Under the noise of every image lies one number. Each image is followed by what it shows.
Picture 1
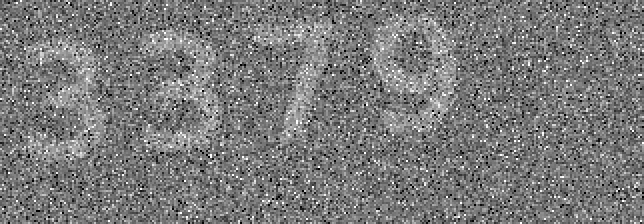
3379
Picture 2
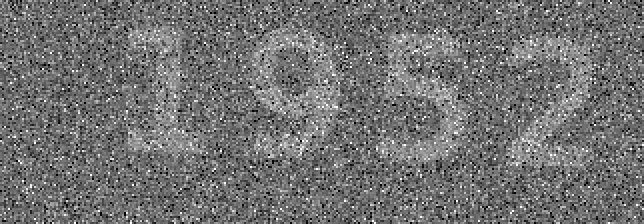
1952
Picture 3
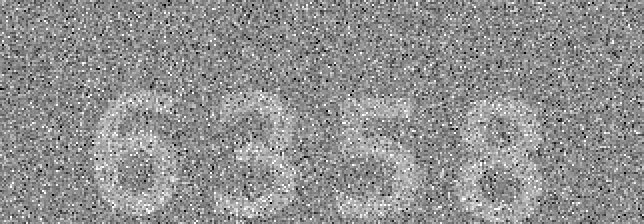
6358
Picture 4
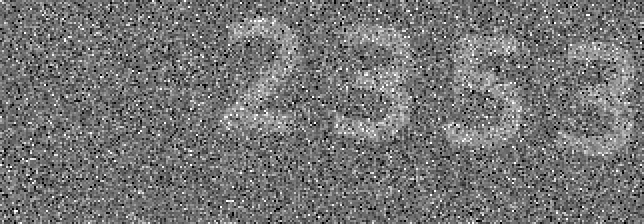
2353
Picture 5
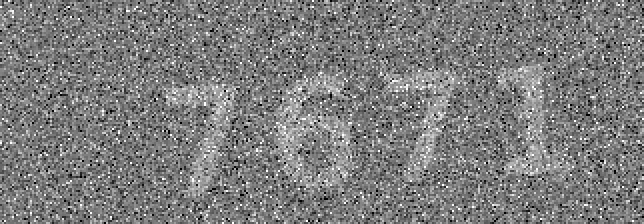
7671
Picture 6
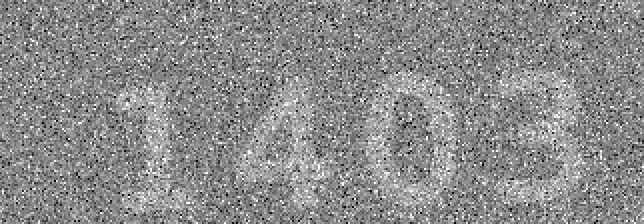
1403
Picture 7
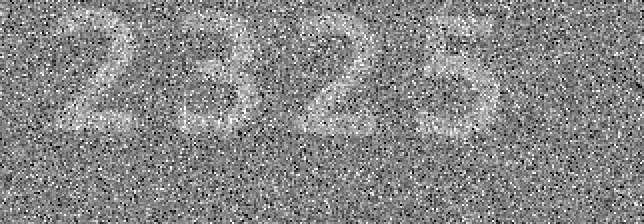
2325
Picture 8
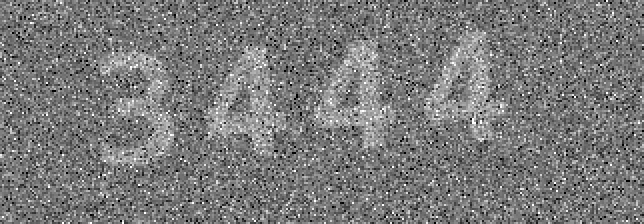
3444
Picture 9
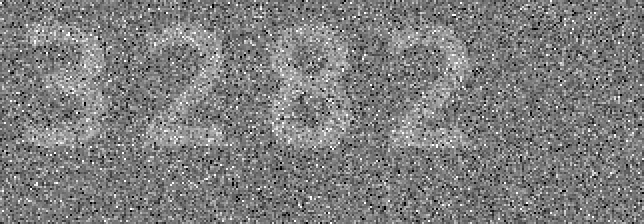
3282
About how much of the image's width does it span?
two thirds
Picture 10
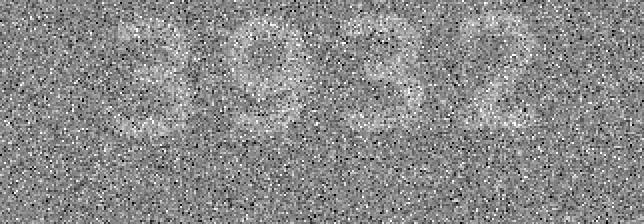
3932
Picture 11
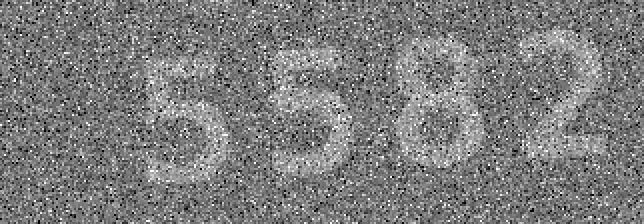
5582
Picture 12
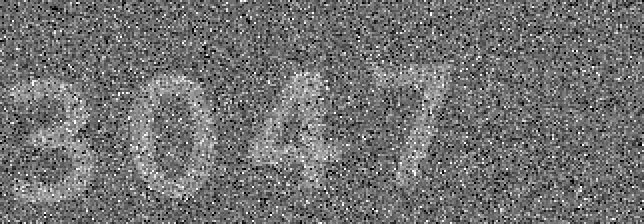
3047
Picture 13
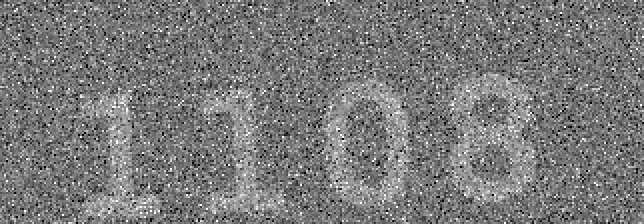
1108
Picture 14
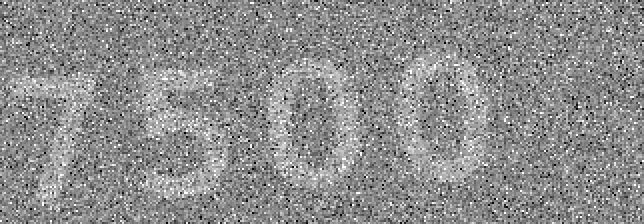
7500
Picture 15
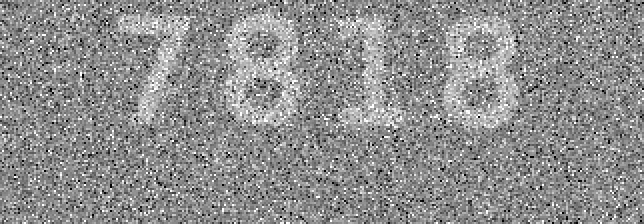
7818
